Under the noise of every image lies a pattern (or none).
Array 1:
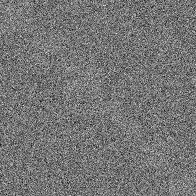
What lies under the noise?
blocks along the diagonal
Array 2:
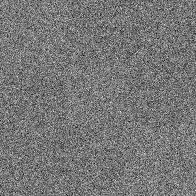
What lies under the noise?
blocks along the diagonal
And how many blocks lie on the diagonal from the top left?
3
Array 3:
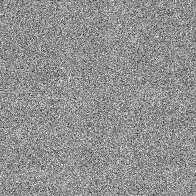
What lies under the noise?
bands of rows crossing bands of columns
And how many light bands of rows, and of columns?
3 and 2
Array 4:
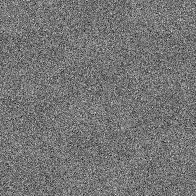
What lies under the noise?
a checkerboard
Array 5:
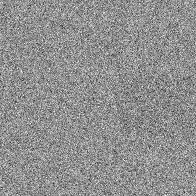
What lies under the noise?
one block
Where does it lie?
middle right
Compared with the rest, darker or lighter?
darker
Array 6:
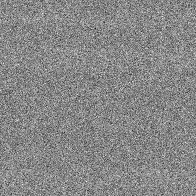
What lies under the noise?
bands of rows
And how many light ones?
3
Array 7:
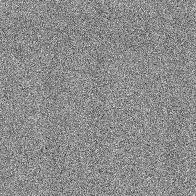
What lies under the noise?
bands of rows crossing bands of columns
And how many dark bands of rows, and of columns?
1 and 3
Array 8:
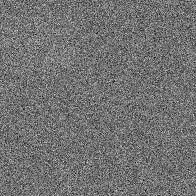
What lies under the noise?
one block
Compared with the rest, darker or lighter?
lighter
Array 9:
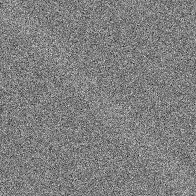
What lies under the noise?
a diagonal band
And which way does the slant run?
top left to bottom right
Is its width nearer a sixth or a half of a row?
a sixth
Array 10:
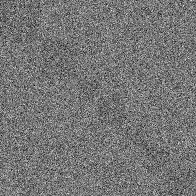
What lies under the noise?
blocks along the diagonal
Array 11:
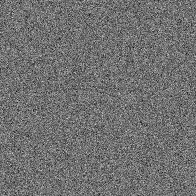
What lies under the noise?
only noise
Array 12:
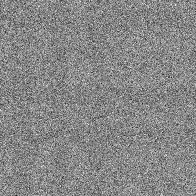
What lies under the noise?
bands of rows crossing bands of columns
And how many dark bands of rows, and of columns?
3 and 3
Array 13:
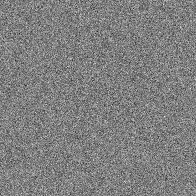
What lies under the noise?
only noise
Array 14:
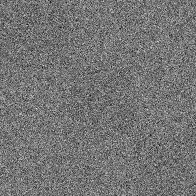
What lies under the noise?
blocks along the diagonal
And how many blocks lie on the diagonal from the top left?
3
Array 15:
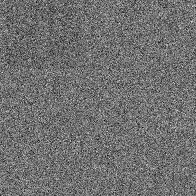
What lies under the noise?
one block
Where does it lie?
top left
